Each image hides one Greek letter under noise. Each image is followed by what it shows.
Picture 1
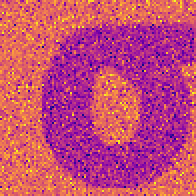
sigma
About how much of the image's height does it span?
nearly all
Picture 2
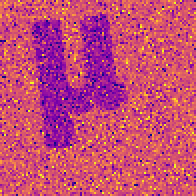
mu
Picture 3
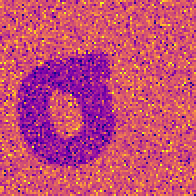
sigma
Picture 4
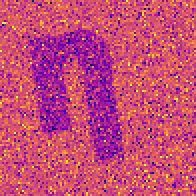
eta
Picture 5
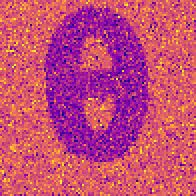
theta
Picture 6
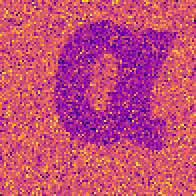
alpha
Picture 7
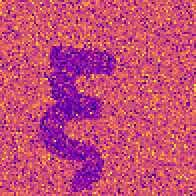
xi
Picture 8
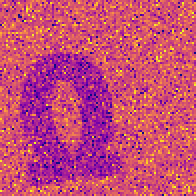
omega
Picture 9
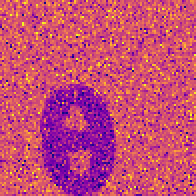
theta
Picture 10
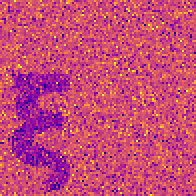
xi
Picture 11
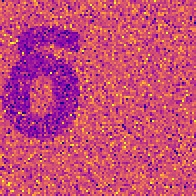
delta
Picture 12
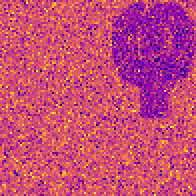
phi
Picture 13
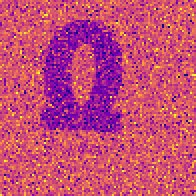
omega
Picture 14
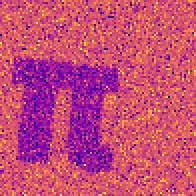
pi
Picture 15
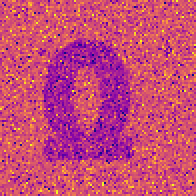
omega
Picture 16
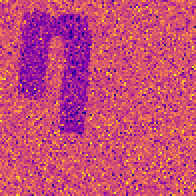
eta
